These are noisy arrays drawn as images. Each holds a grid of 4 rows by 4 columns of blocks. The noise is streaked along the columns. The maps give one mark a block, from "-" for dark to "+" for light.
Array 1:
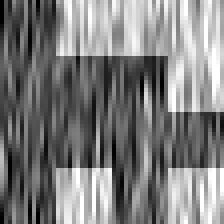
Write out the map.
- + + +
- - - +
- - - -
- + - +
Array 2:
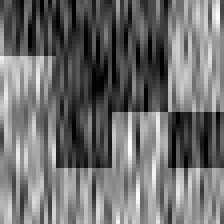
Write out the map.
- - - +
+ - - +
+ - + -
+ + + +
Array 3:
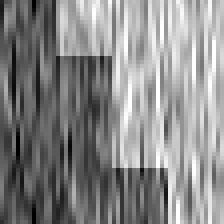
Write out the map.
- + + +
- - + +
- - + +
- - - +
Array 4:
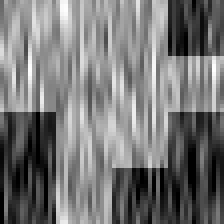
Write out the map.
+ + + -
+ + + +
- + + -
- + - -
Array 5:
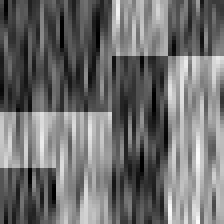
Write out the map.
- - + -
- - - +
+ + - +
- + - +
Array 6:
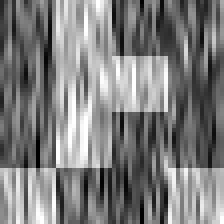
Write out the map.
- + - -
- + + -
- + - -
+ - - +
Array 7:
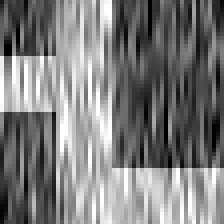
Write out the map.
- + - -
+ + - -
- + - -
- + + +
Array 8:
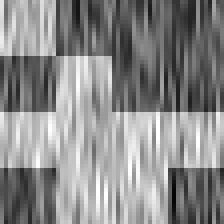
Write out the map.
+ - - -
- + - -
+ + + +
- + + -
